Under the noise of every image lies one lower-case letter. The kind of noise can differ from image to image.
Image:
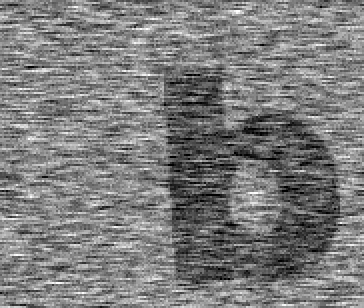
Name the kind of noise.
streaked along the rows
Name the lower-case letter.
b
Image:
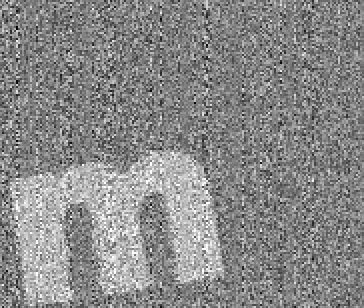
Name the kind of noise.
columns of uneven size
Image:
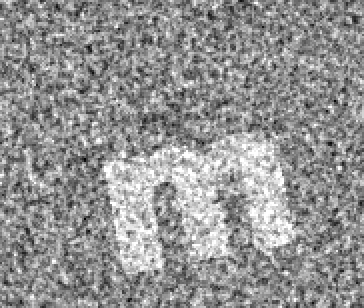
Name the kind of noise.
blotchy
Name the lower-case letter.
m
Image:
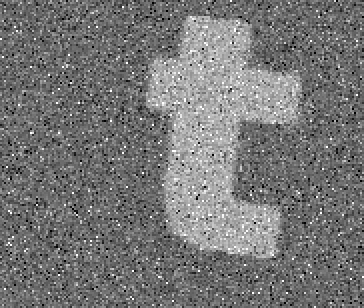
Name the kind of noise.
heavy tails
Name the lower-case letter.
t
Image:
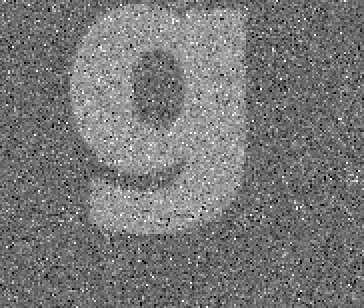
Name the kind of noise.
heavy tails
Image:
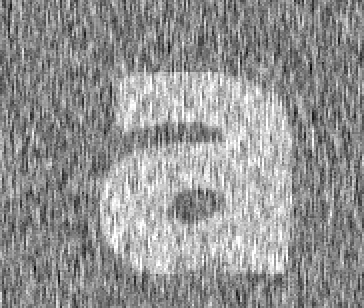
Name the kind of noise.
streaked along the columns
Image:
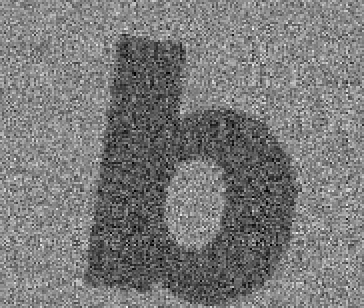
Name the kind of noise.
low rank plus noise
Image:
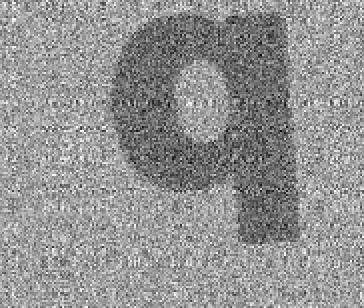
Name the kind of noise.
low rank plus noise
